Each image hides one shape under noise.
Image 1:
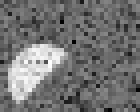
light half disc
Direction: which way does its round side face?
up and left
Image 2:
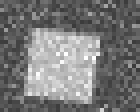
light square
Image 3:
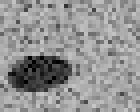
dark ellipse
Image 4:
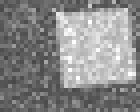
light square
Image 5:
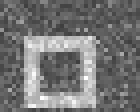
light square frame
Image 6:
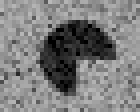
dark disc with a wedge cut out
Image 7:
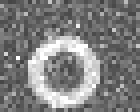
light ring
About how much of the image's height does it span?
two thirds
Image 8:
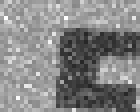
dark square with a notch
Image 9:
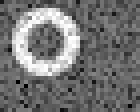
light ring
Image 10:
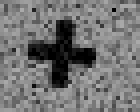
dark cross
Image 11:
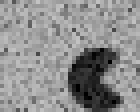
dark disc with a wedge cut out
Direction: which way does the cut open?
right
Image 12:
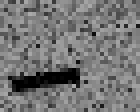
dark bar
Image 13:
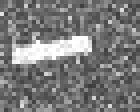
light bar
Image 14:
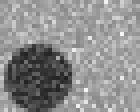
dark disc
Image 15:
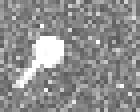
light lollipop
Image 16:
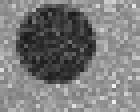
dark disc
